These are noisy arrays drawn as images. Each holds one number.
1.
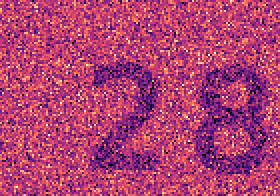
28
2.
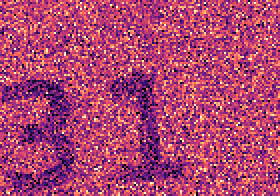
31
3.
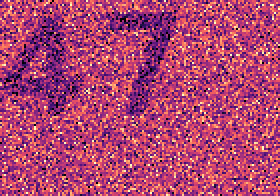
47
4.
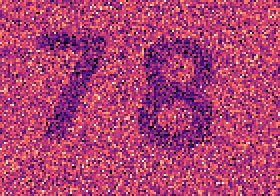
78
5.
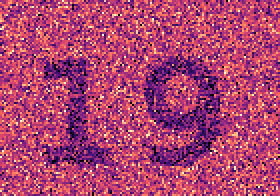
19
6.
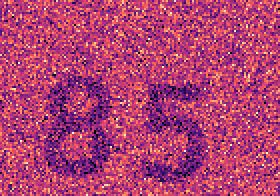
85
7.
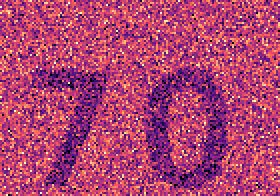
70
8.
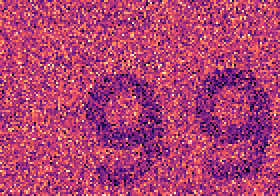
99
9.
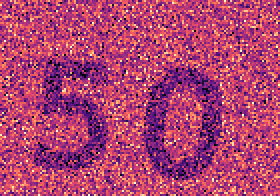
50
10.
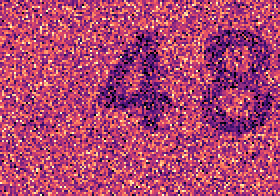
48
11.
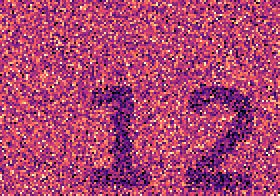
12
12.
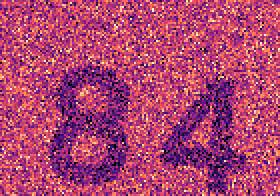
84
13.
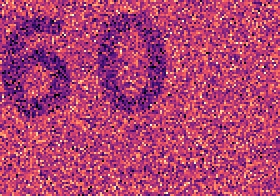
60
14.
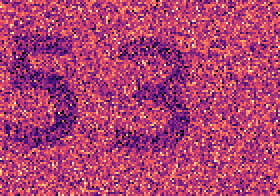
53
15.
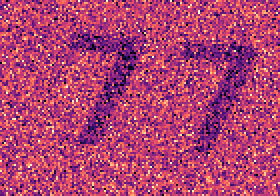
77
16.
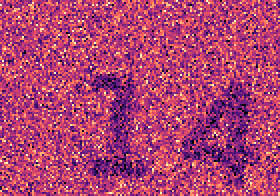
14
